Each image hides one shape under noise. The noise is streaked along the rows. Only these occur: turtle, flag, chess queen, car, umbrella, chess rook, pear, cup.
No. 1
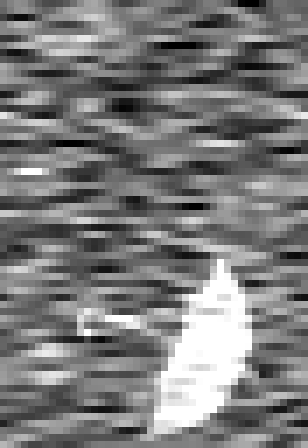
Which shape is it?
umbrella
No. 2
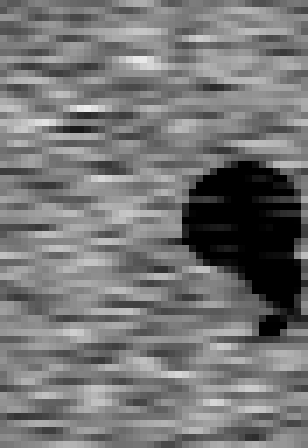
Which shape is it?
pear
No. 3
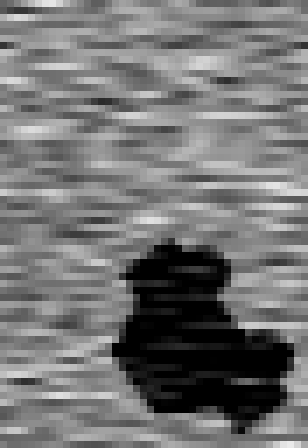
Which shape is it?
car
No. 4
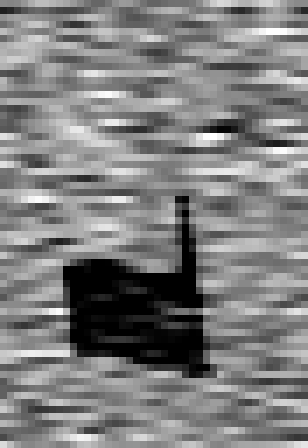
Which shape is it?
flag
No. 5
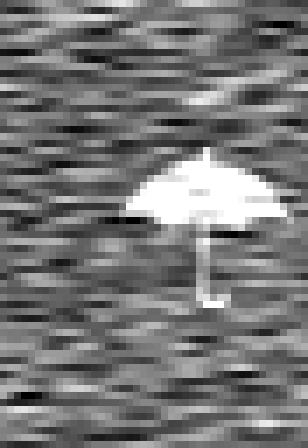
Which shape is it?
umbrella
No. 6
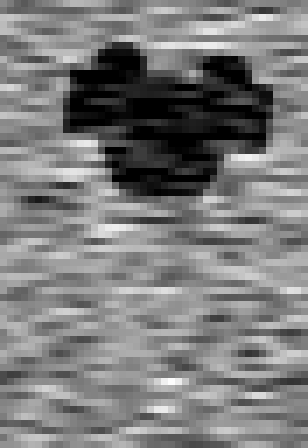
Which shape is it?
car
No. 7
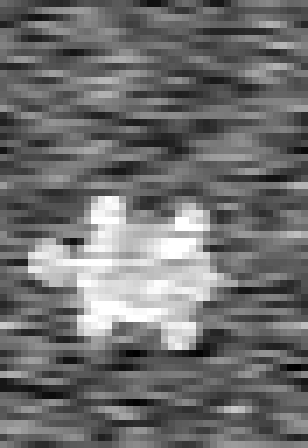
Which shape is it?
turtle
